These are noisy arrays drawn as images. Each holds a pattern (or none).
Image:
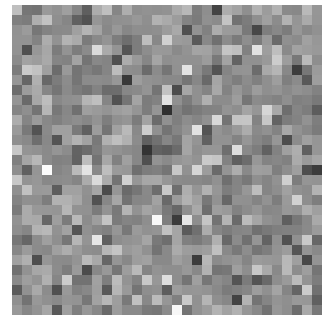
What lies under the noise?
only noise
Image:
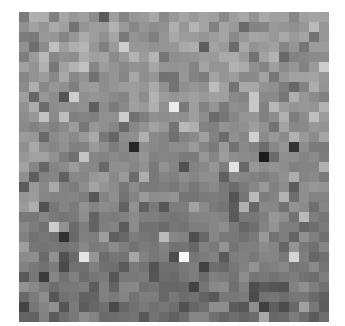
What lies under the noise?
a smooth slope
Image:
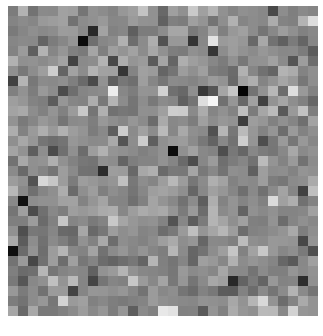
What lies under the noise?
only noise
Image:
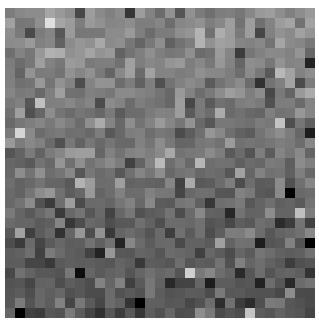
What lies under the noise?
a smooth slope
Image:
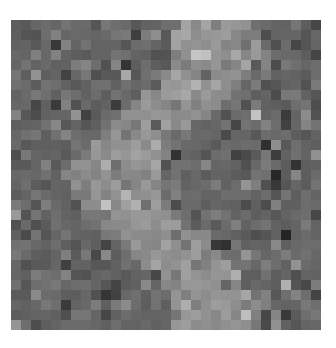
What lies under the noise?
a wavy band
